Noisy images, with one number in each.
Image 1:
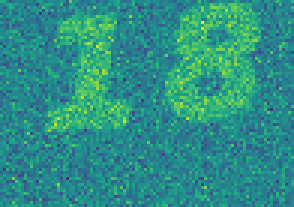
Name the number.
18
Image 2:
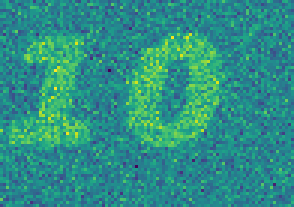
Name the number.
10
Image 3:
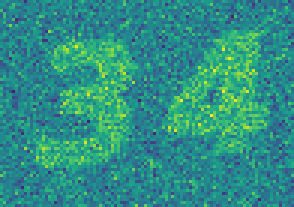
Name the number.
34
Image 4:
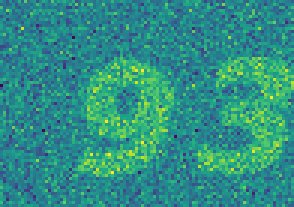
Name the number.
93
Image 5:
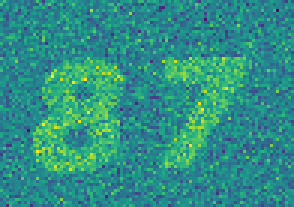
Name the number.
87
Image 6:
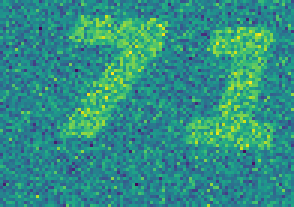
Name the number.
71
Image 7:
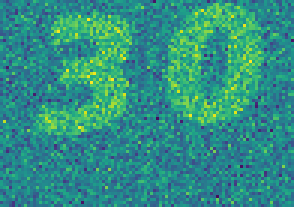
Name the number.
30
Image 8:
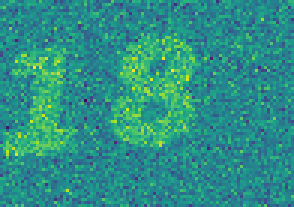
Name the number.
18
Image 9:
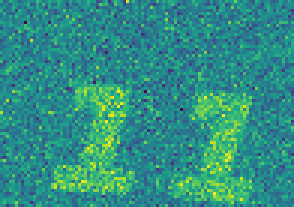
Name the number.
11
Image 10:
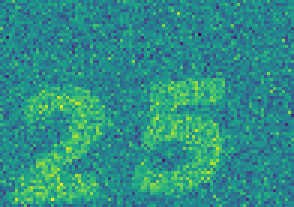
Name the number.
25
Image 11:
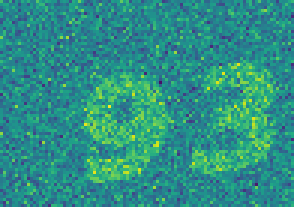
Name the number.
93
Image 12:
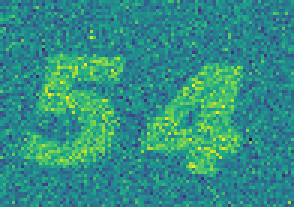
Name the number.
54
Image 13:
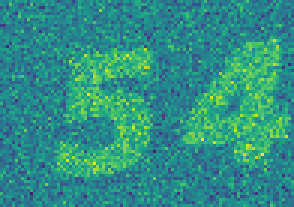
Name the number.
54
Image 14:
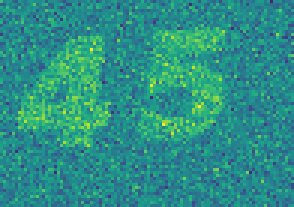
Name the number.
45
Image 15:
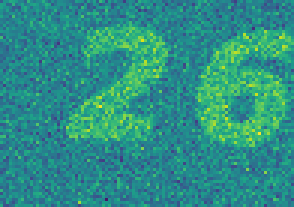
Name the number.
26
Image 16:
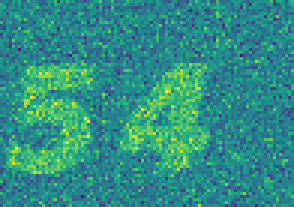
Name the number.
54
